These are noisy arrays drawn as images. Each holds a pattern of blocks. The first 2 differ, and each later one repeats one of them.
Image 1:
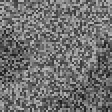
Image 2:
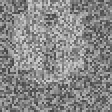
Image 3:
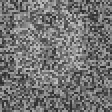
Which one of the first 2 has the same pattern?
2
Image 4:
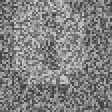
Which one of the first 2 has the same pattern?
2
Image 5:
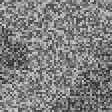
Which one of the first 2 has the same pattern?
1
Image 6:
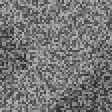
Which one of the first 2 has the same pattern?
1
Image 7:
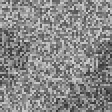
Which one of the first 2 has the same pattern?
1
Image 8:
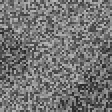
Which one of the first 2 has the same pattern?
1
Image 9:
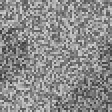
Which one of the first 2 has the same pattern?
1
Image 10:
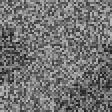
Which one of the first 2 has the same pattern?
1
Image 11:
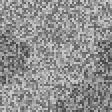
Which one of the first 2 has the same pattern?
1
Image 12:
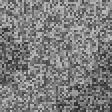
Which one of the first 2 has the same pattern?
1
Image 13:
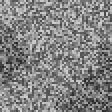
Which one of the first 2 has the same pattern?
1
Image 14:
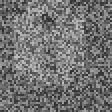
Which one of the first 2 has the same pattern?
2
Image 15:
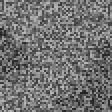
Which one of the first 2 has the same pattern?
1
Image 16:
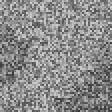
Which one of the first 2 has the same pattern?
1
